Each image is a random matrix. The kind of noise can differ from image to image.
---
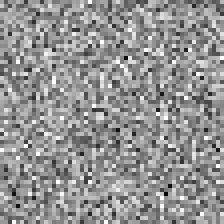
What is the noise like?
independent entries
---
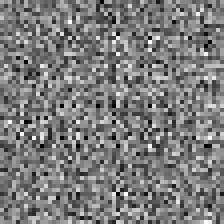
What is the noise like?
low rank plus noise
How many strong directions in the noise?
one
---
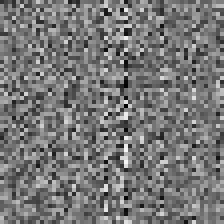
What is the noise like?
columns of uneven size
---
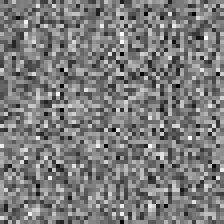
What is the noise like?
low rank plus noise
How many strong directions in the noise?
two
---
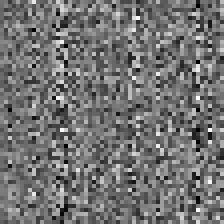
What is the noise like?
columns of uneven size
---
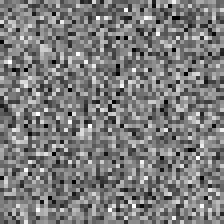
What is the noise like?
independent entries
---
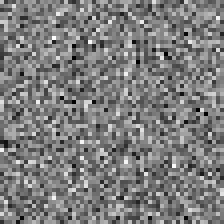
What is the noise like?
independent entries
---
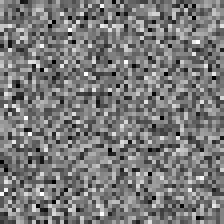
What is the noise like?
independent entries
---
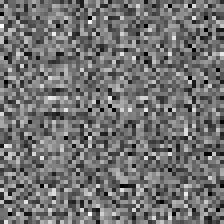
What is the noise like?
low rank plus noise
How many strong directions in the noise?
five to eight
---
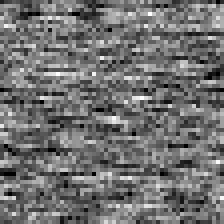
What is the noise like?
streaked along the rows
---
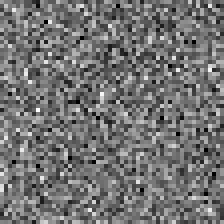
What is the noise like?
independent entries
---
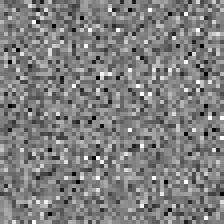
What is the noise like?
heavy tails
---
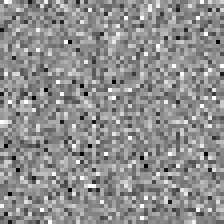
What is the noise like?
heavy tails
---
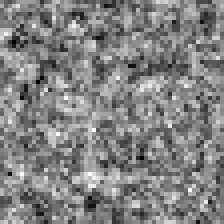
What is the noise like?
blotchy
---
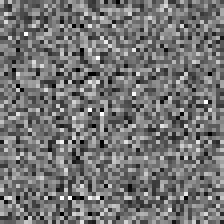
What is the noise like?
low rank plus noise
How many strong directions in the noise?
one
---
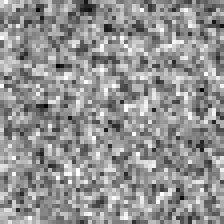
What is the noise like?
blotchy
